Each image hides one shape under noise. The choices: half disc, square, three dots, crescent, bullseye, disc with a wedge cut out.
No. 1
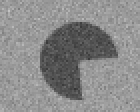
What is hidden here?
dark disc with a wedge cut out
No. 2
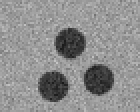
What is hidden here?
dark three dots
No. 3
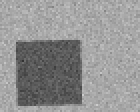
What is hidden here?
dark square
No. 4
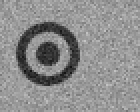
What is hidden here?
dark bullseye
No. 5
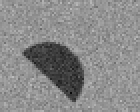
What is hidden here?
dark half disc
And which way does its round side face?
up and right
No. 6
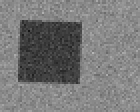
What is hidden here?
dark square
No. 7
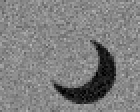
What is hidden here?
dark crescent
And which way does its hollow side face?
up and left
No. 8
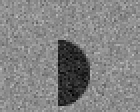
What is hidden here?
dark half disc
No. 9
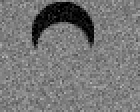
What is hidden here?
dark crescent, top middle
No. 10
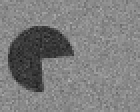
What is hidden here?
dark disc with a wedge cut out
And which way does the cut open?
down and right
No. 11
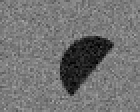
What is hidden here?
dark half disc
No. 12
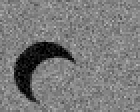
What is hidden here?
dark crescent
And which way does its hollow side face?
down and right
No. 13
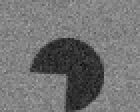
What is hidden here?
dark disc with a wedge cut out
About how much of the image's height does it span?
two thirds
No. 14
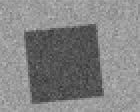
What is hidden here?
dark square
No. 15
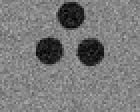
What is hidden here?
dark three dots
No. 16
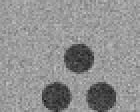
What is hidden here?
dark three dots
